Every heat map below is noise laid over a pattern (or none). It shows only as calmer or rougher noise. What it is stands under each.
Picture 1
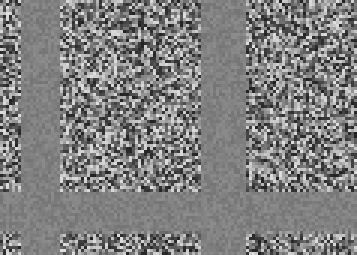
bands of rows crossing bands of columns
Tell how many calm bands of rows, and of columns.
1 and 2
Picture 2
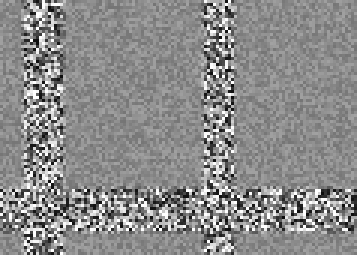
bands of rows crossing bands of columns
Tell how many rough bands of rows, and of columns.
1 and 2
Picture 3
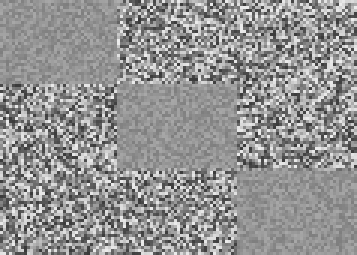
blocks along the diagonal
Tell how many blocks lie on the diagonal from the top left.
3
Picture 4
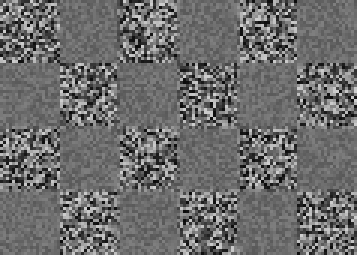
a checkerboard
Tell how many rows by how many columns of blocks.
4 by 6
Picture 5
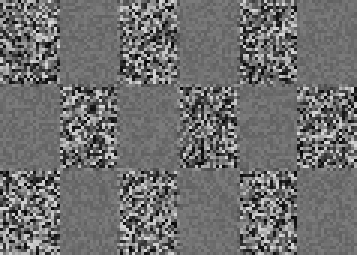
a checkerboard
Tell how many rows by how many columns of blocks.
3 by 6
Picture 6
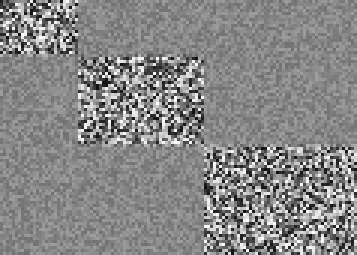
blocks along the diagonal
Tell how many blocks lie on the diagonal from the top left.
3
